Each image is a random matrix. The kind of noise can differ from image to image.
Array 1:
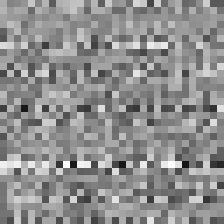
rows of uneven size
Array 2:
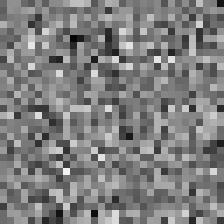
low rank plus noise
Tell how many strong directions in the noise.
three or four
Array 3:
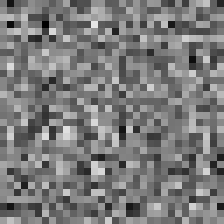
low rank plus noise
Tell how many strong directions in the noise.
three or four
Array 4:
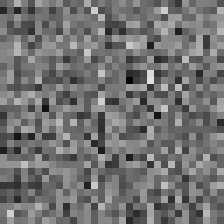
low rank plus noise
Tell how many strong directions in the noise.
three or four
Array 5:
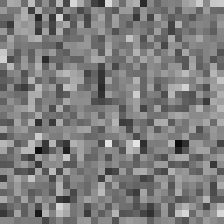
low rank plus noise
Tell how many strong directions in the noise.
three or four
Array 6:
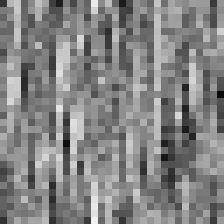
streaked along the columns
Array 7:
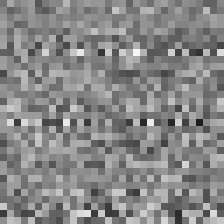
rows of uneven size
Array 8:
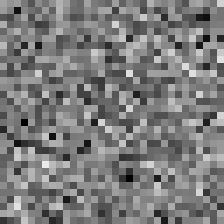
independent entries
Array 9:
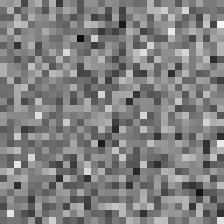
independent entries
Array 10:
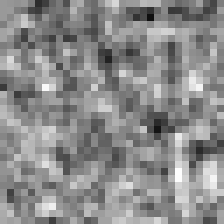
blotchy
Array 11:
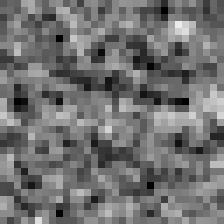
blotchy
